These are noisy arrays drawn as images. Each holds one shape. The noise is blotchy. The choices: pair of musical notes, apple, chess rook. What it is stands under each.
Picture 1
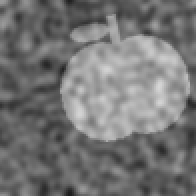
apple
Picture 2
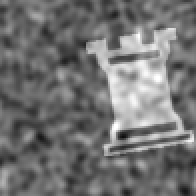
chess rook
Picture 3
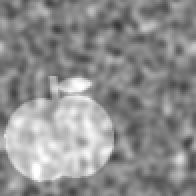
apple
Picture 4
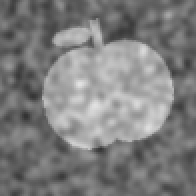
apple
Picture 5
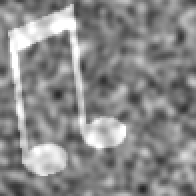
pair of musical notes
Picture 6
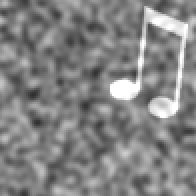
pair of musical notes
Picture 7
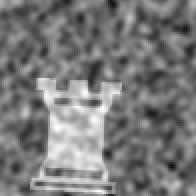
chess rook
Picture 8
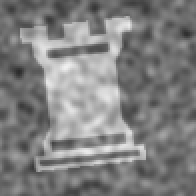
chess rook
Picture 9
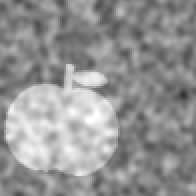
apple
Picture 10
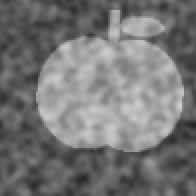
apple
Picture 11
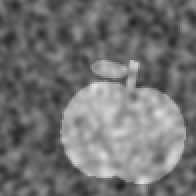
apple
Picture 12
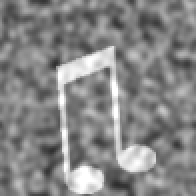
pair of musical notes
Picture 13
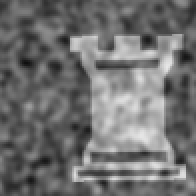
chess rook
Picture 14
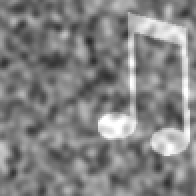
pair of musical notes
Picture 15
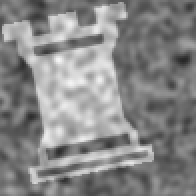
chess rook
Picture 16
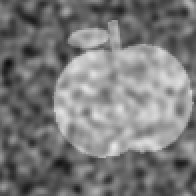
apple
